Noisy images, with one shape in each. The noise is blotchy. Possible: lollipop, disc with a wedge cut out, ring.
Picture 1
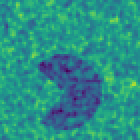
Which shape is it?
disc with a wedge cut out
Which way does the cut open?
left
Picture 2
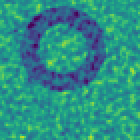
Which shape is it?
ring
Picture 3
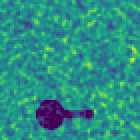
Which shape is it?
lollipop
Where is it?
bottom middle
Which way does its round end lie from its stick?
left
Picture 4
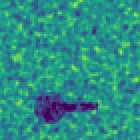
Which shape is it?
lollipop
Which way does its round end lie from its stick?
left
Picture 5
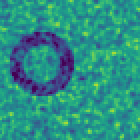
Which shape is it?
ring
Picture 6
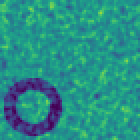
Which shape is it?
ring
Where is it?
bottom left
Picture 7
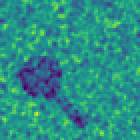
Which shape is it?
lollipop
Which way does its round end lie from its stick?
up and left
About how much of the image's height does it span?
half
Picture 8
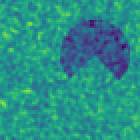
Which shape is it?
disc with a wedge cut out
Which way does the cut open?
down
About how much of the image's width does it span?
half
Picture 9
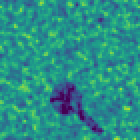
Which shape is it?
lollipop
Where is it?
bottom middle
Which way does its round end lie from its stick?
up and left
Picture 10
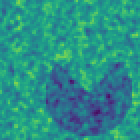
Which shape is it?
disc with a wedge cut out
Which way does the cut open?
up
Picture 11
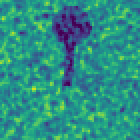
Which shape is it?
lollipop
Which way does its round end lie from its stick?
up
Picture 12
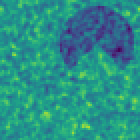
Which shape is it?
disc with a wedge cut out
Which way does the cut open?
down
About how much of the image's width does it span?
half
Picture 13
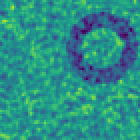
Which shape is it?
ring
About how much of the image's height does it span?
half
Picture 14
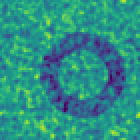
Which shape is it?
ring
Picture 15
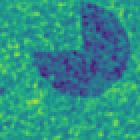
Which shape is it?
disc with a wedge cut out
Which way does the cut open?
up and left
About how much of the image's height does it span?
two thirds
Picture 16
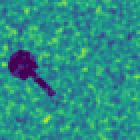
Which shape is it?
lollipop
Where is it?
middle left
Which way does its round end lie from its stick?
up and left
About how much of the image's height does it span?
a third
